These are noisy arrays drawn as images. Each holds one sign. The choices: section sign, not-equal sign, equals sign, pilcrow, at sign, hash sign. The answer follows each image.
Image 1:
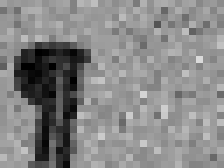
pilcrow
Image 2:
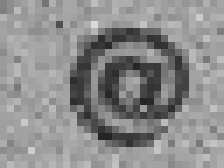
at sign
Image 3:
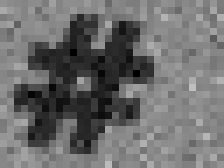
hash sign
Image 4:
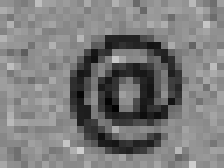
at sign
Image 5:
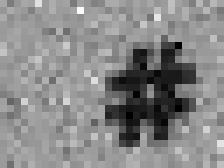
hash sign
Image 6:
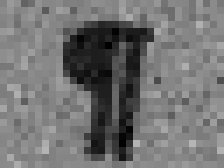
pilcrow
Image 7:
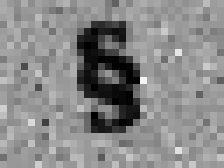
section sign
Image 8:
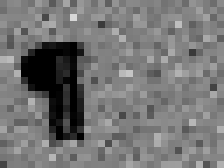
pilcrow
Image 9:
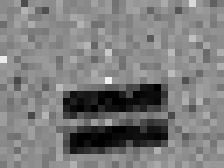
equals sign
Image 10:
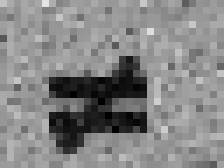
not-equal sign
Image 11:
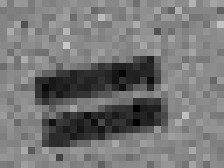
equals sign
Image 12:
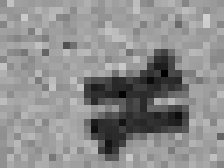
not-equal sign
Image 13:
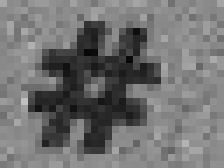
hash sign
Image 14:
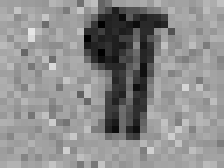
pilcrow
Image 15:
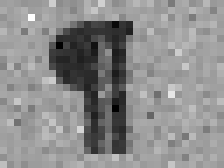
pilcrow
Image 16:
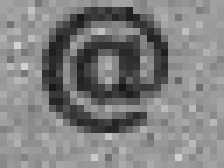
at sign
